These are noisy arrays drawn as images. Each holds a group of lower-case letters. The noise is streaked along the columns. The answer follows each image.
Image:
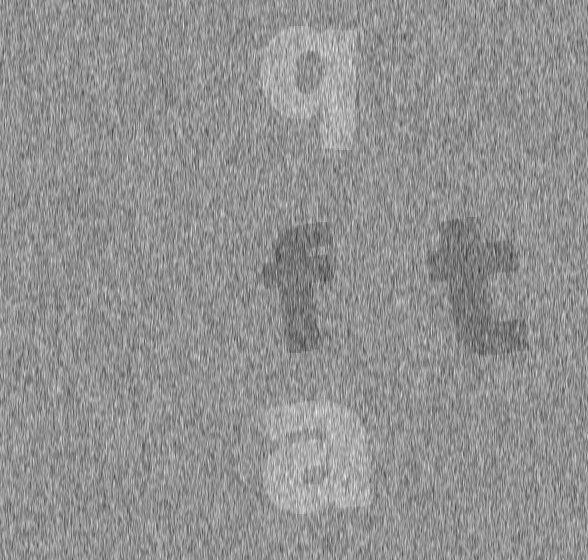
top middle: light q; centre: dark f; middle right: dark t; bottom middle: light a
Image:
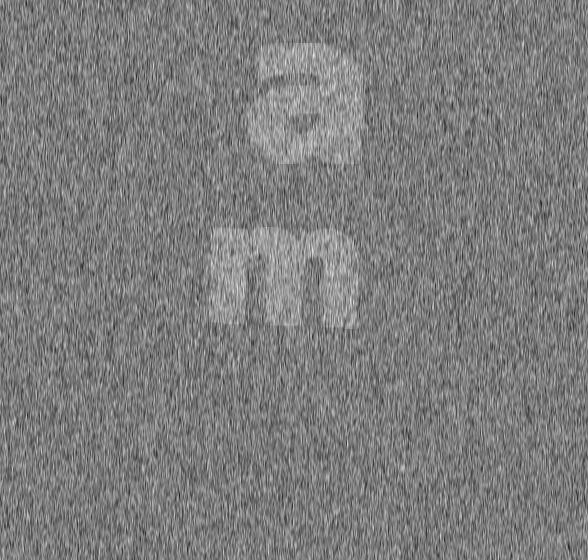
top middle: light a; centre: light m
